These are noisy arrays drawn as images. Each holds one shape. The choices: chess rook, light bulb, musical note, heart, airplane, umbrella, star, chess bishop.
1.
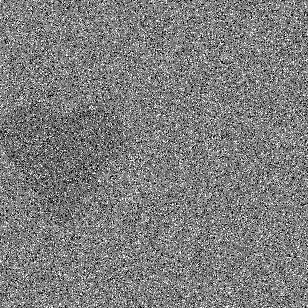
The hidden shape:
heart
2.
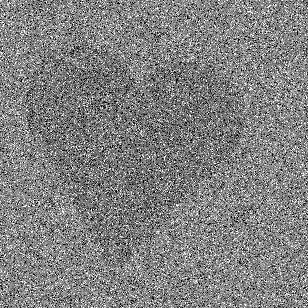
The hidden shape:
heart
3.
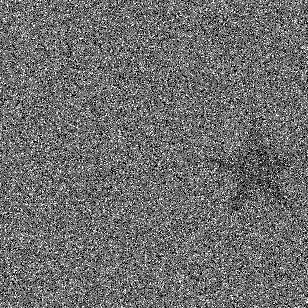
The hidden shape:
star
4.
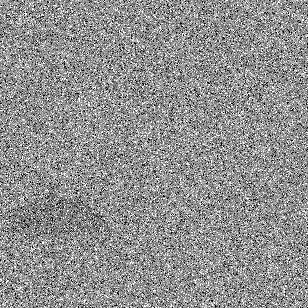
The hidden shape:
umbrella
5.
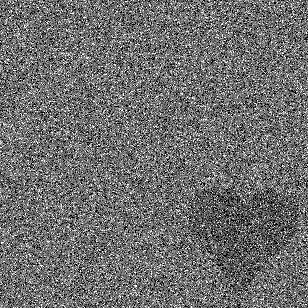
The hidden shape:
heart
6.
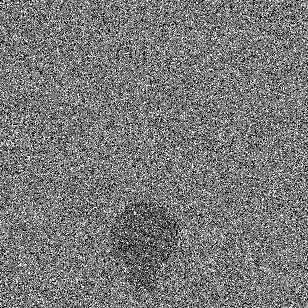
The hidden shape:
light bulb
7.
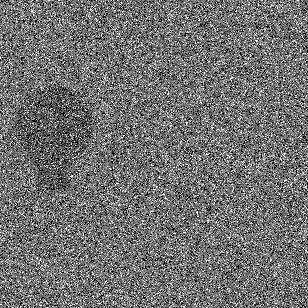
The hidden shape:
light bulb
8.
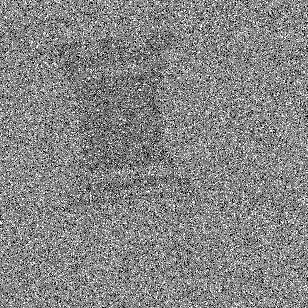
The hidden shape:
chess rook
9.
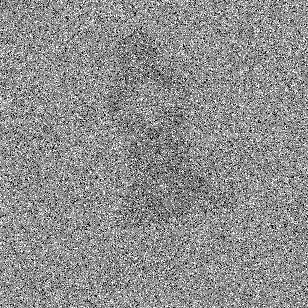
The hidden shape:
chess bishop
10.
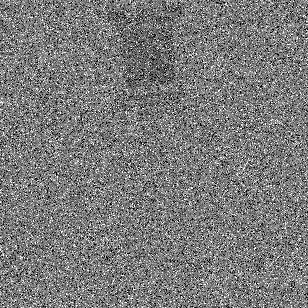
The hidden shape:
chess rook
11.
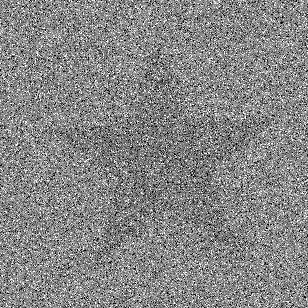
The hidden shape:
star
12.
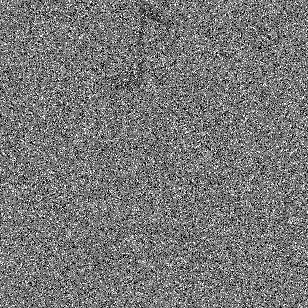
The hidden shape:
musical note
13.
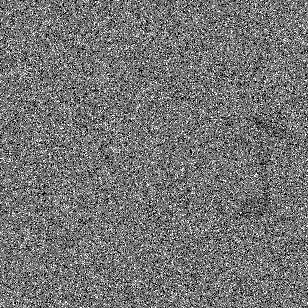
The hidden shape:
musical note
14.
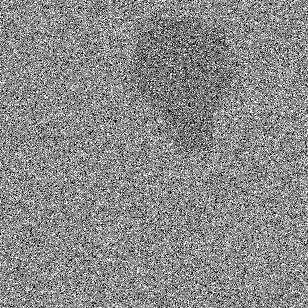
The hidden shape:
light bulb
